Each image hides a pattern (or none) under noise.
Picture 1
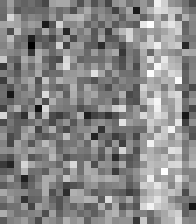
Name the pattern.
one vertical stripe
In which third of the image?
right
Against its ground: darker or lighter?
lighter
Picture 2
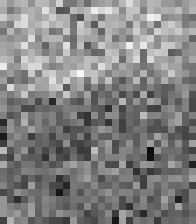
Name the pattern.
a sharp edge
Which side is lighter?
top
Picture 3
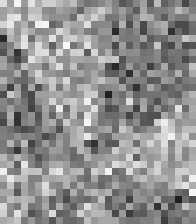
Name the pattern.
spokes from one point
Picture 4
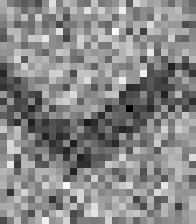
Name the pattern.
a wavy band
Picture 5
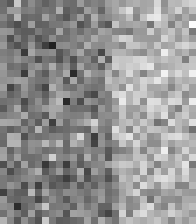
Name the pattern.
a sharp edge
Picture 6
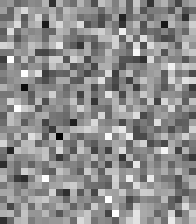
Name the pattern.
only noise
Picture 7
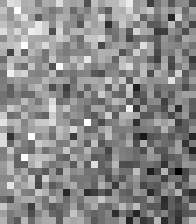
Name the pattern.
a smooth slope
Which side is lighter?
top left
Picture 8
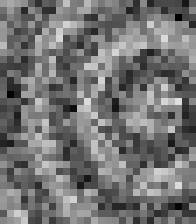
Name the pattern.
rings round one point
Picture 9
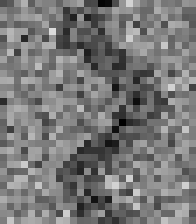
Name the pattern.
a wavy band
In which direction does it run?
top to bottom
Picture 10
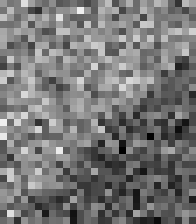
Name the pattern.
a sharp edge
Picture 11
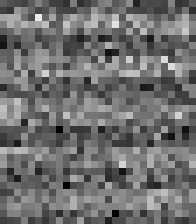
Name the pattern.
horizontal stripes
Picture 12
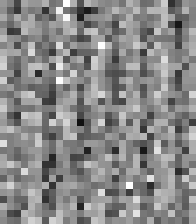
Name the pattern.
vertical stripes
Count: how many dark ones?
6
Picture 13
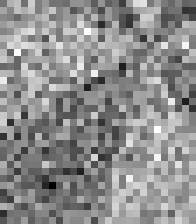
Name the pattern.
spokes from one point
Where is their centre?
top right
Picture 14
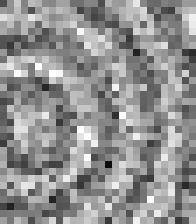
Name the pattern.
rings round one point
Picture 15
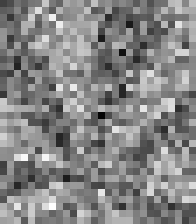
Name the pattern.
spokes from one point
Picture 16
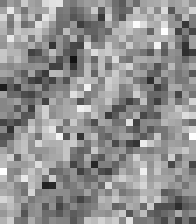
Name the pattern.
diagonal stripes
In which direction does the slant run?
bottom left to top right
